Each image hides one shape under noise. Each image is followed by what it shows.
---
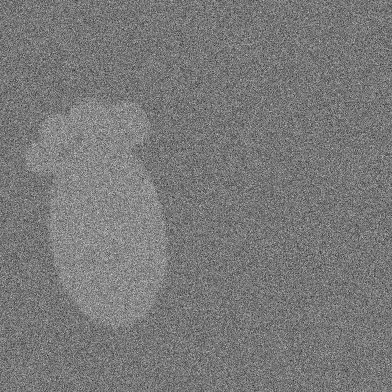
footprint
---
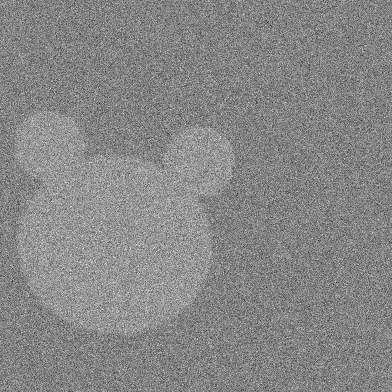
bear's head
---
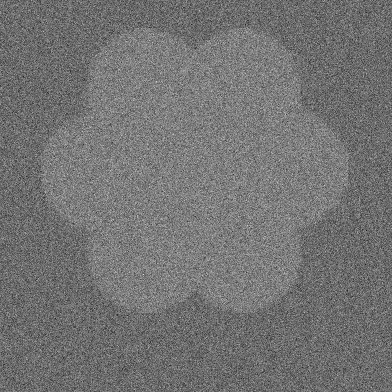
flower
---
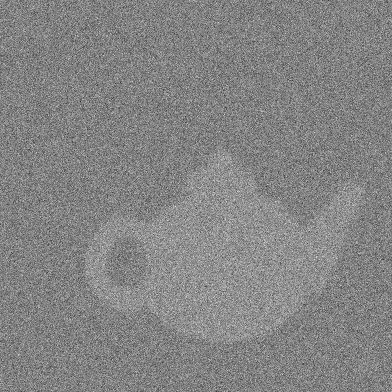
teapot
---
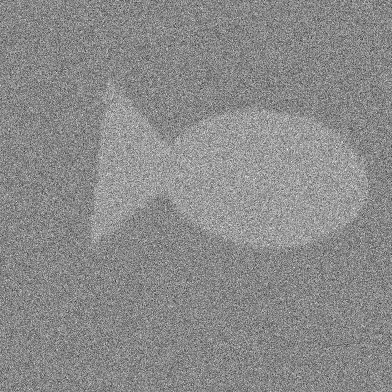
fish
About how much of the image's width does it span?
two thirds
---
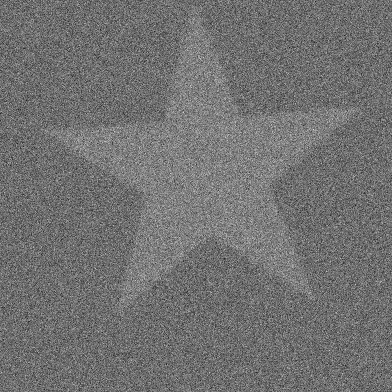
star
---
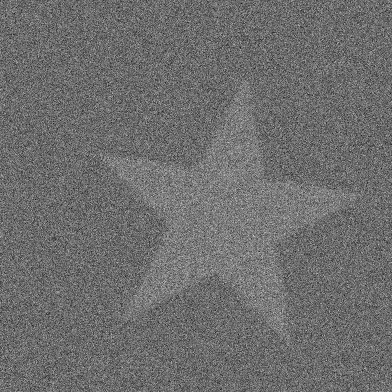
star
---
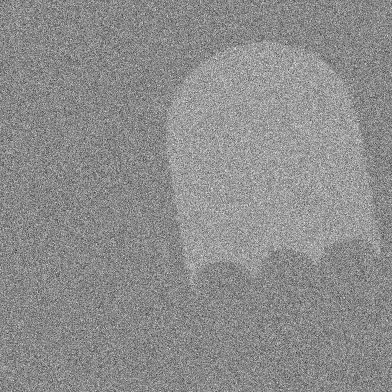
ghost
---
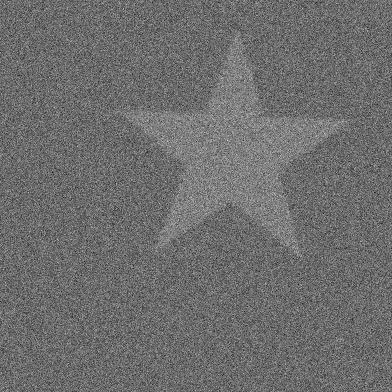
star
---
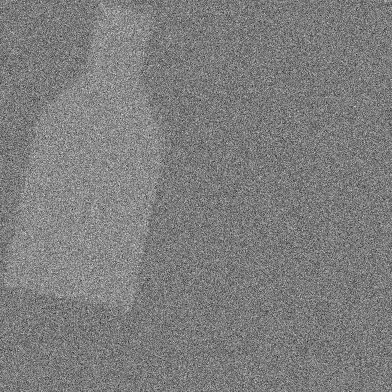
bottle
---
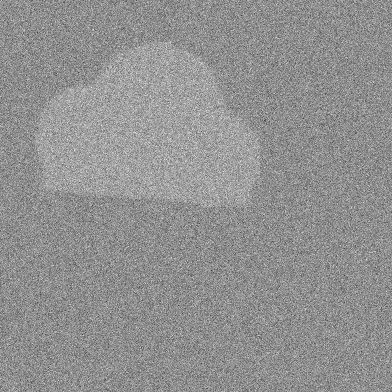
cloud
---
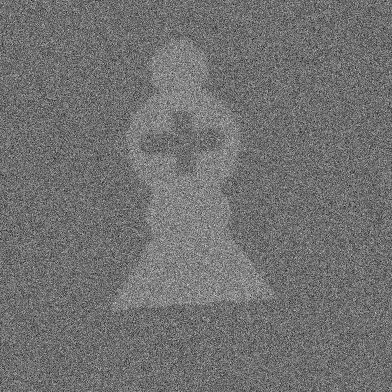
chess bishop
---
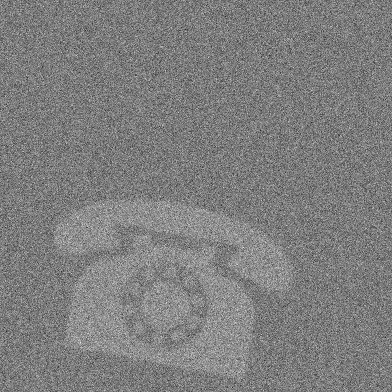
telephone
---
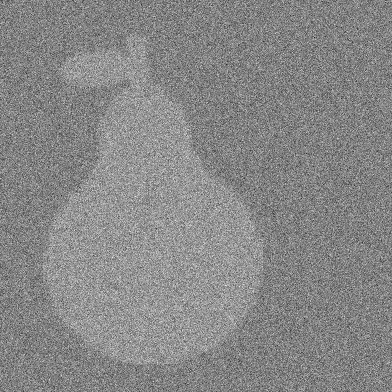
pear
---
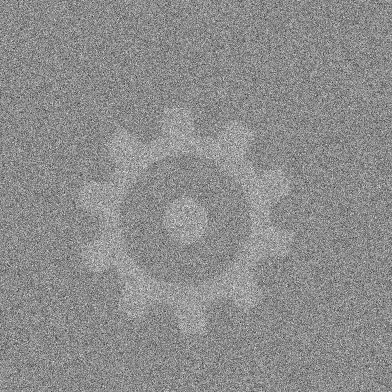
gear
